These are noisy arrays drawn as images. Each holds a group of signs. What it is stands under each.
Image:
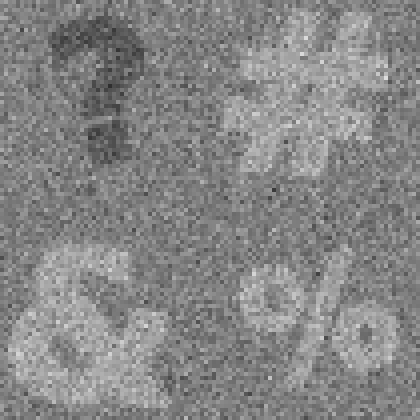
top left: dark question mark; top right: light hash sign; bottom left: light ampersand; bottom right: light percent sign
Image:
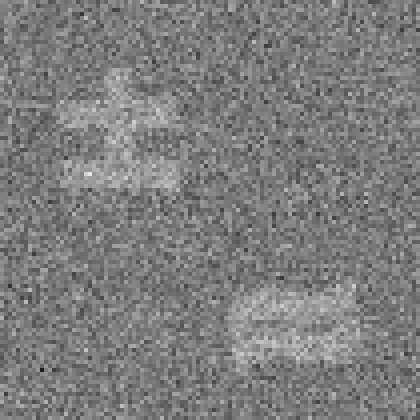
top left: light plus-minus sign; bottom right: light approximately sign
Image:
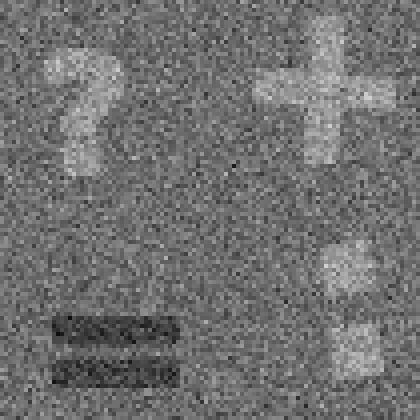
top left: light question mark; top right: light plus sign; bottom left: dark equals sign; bottom right: light colon
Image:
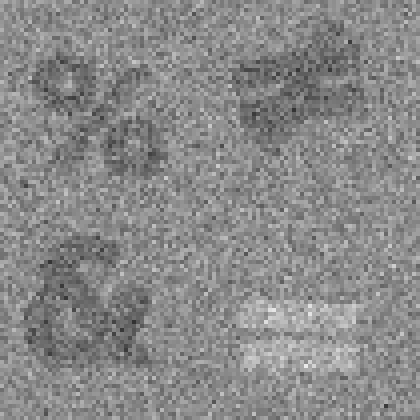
top left: dark percent sign; top right: dark not-equal sign; bottom left: dark ampersand; bottom right: light equals sign
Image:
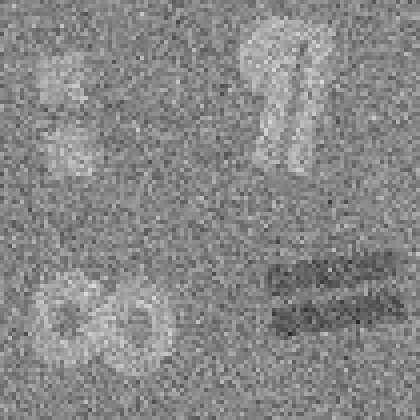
top left: light colon; top right: light pilcrow; bottom left: light infinity sign; bottom right: dark equals sign
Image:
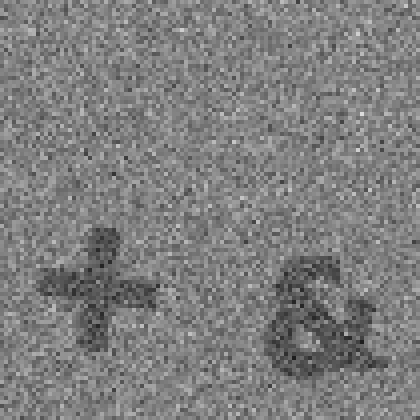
bottom left: dark plus sign; bottom right: dark ampersand
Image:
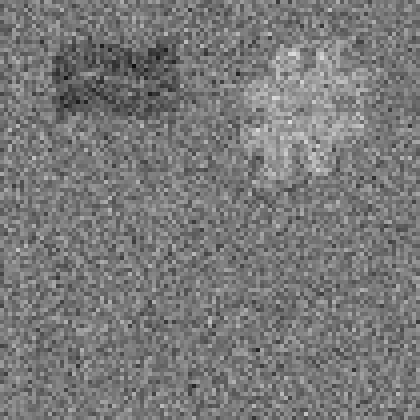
top left: dark approximately sign; top right: light hash sign
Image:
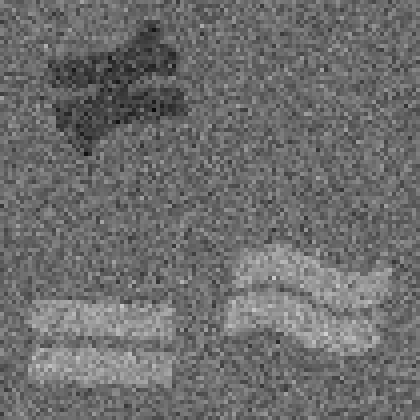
top left: dark not-equal sign; bottom left: light equals sign; bottom right: light approximately sign
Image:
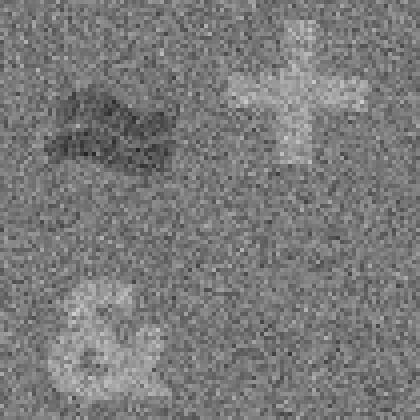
top left: dark approximately sign; top right: light plus sign; bottom left: light ampersand
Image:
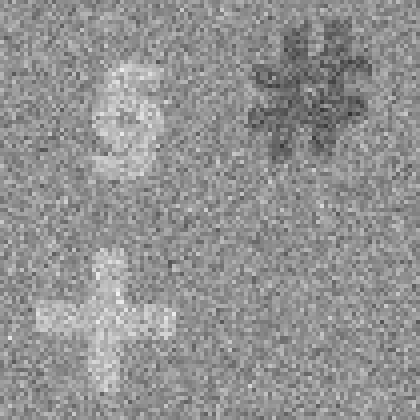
top left: light section sign; top right: dark hash sign; bottom left: light plus sign
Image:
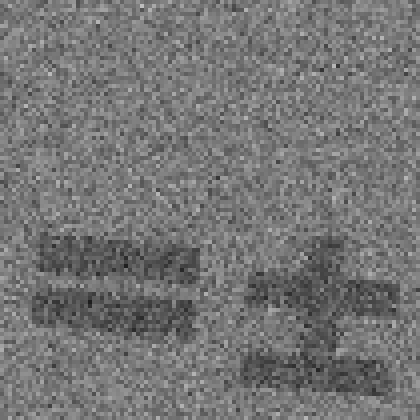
bottom left: dark equals sign; bottom right: dark plus-minus sign
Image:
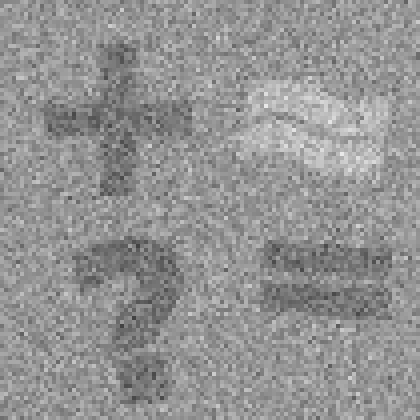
top left: dark plus sign; top right: light approximately sign; bottom left: dark question mark; bottom right: dark equals sign
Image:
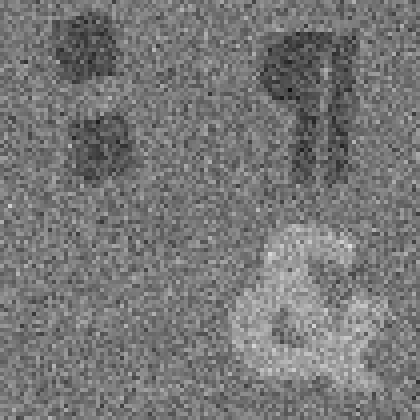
top left: dark colon; top right: dark pilcrow; bottom right: light ampersand
